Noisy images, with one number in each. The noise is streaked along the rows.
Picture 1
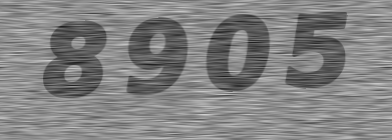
8905
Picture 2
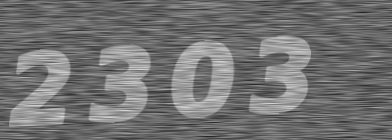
2303
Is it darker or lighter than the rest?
lighter
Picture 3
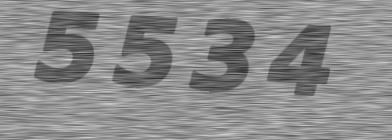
5534
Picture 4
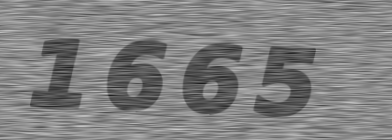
1665
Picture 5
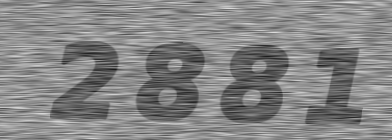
2881
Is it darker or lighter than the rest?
darker
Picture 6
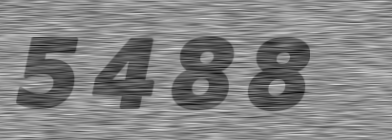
5488
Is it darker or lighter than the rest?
darker
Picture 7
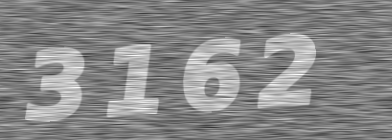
3162
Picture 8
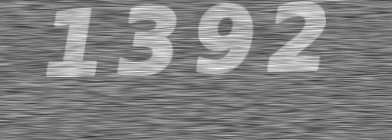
1392
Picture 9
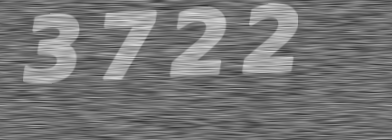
3722
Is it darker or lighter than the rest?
lighter
